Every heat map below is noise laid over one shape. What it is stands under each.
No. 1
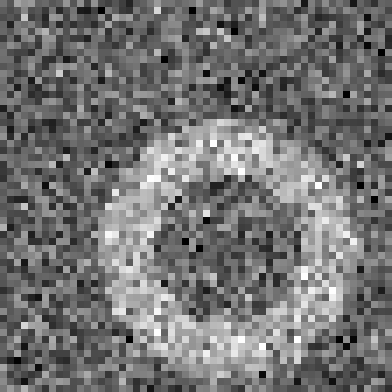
light ring
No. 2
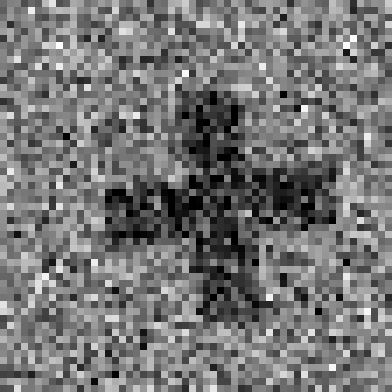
dark cross
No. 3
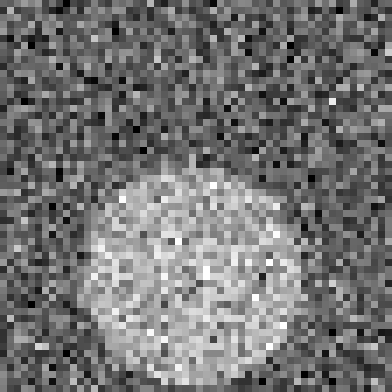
light disc
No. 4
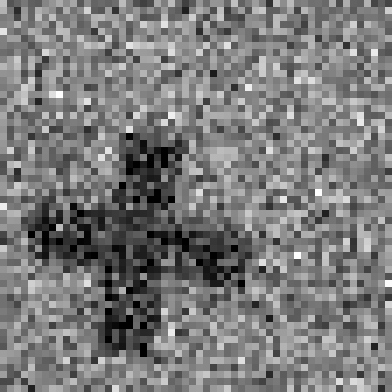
dark cross
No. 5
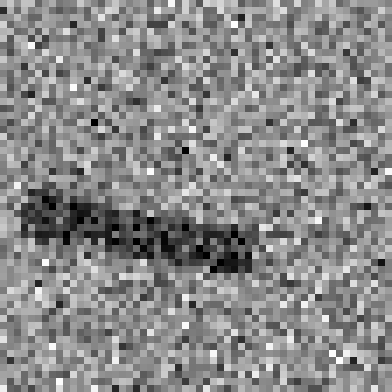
dark bar
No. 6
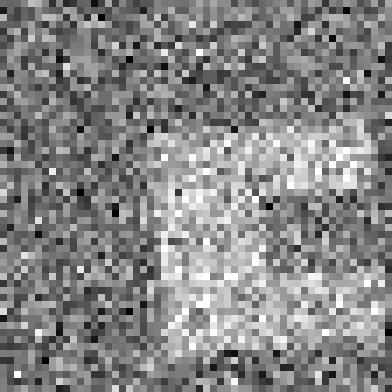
light square with a notch
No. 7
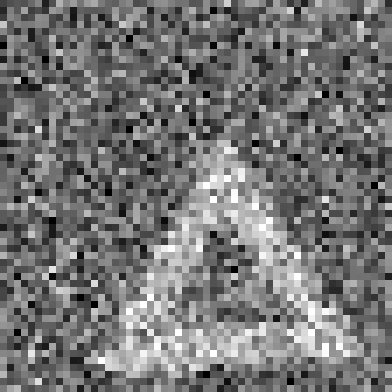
light triangle frame
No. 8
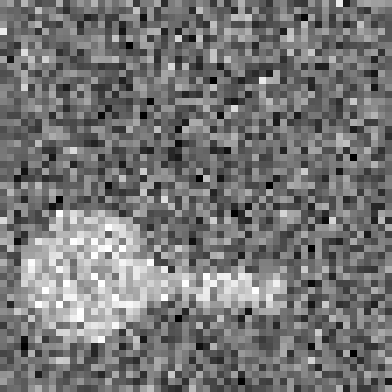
light lollipop
